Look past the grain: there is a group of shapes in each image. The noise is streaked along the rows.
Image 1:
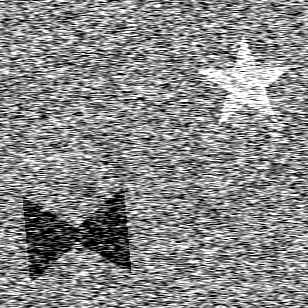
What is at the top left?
nothing
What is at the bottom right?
nothing
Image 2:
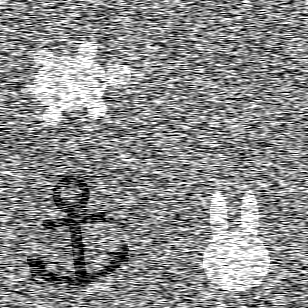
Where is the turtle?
top left
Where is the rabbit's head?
bottom right
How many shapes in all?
3
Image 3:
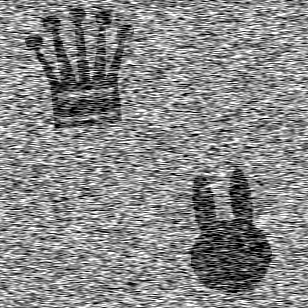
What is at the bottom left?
nothing
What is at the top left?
chess queen
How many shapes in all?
2
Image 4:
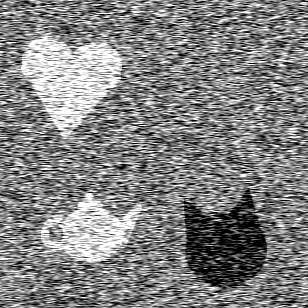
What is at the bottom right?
cat's head
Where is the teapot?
bottom left
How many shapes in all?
3
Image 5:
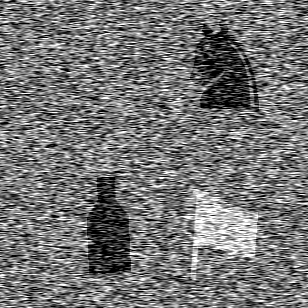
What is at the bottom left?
bottle
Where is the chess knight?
top right
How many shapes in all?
3
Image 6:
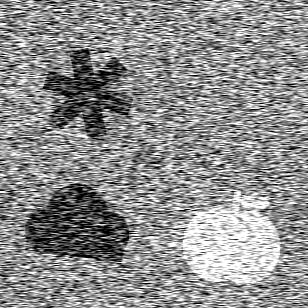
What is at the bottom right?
apple
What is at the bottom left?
cloud
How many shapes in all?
3
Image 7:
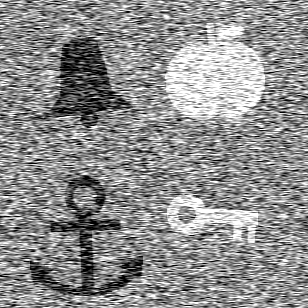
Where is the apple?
top right
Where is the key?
bottom right
